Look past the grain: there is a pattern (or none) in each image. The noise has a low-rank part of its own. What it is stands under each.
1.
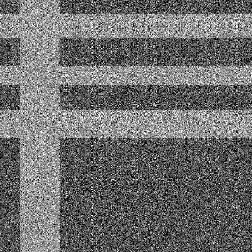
bands of rows crossing bands of columns
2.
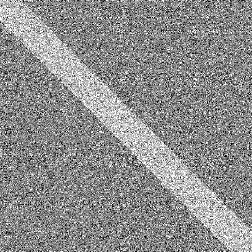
a diagonal band
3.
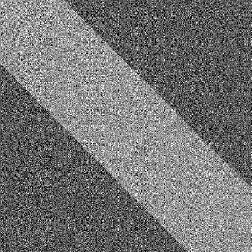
a diagonal band
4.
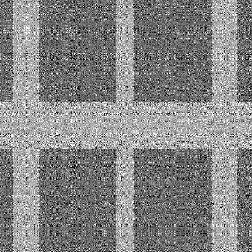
bands of rows crossing bands of columns
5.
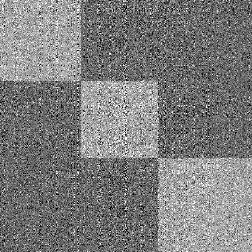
blocks along the diagonal
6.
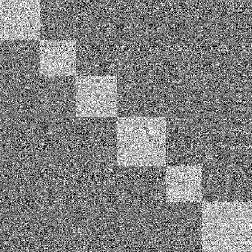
blocks along the diagonal
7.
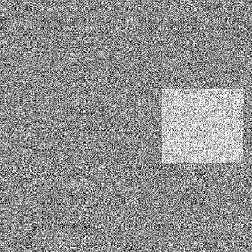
one block
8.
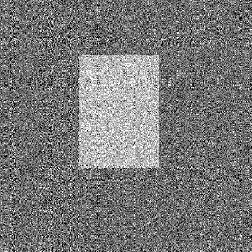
one block
